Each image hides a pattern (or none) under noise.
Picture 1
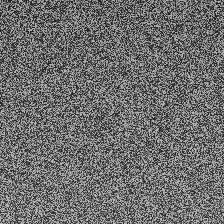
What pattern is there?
a smooth slope
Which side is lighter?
bottom
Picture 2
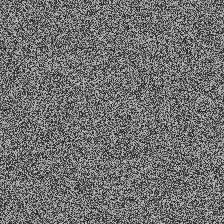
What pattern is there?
only noise
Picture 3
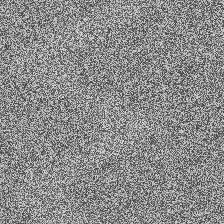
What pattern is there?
a wavy band
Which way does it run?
top to bottom
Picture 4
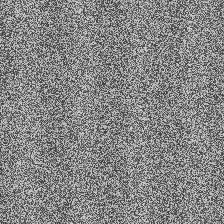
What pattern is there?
vertical stripes
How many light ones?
4
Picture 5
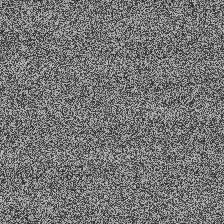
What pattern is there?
horizontal stripes
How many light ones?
5
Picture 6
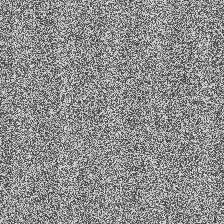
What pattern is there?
vertical stripes
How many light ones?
5
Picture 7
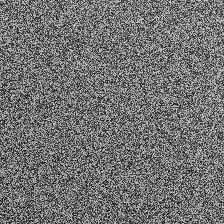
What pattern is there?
a smooth slope
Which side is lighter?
top right
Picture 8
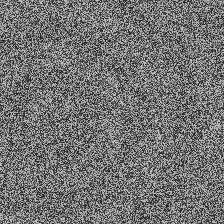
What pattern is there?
rings round one point
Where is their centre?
middle left
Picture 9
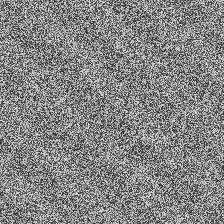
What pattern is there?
diagonal stripes
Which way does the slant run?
top left to bottom right
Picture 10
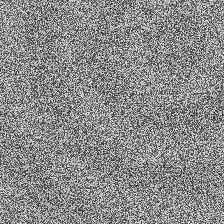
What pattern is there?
rings round one point
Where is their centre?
top right
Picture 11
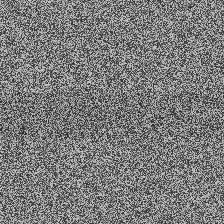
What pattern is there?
one horizontal stripe
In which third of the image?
middle
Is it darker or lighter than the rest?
darker
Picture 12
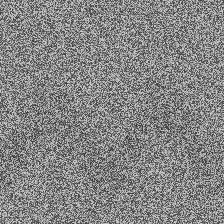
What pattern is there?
a wavy band
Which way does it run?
left to right
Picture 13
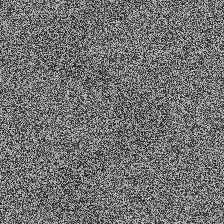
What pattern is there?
a wavy band
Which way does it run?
top to bottom
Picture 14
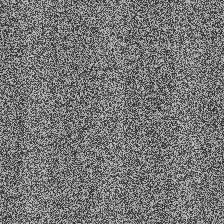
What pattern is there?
vertical stripes
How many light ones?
3
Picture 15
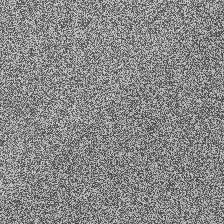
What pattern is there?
a sharp edge
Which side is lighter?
top left
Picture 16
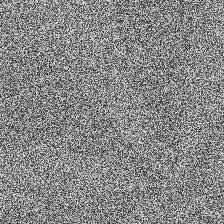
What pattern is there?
spokes from one point
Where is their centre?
bottom right
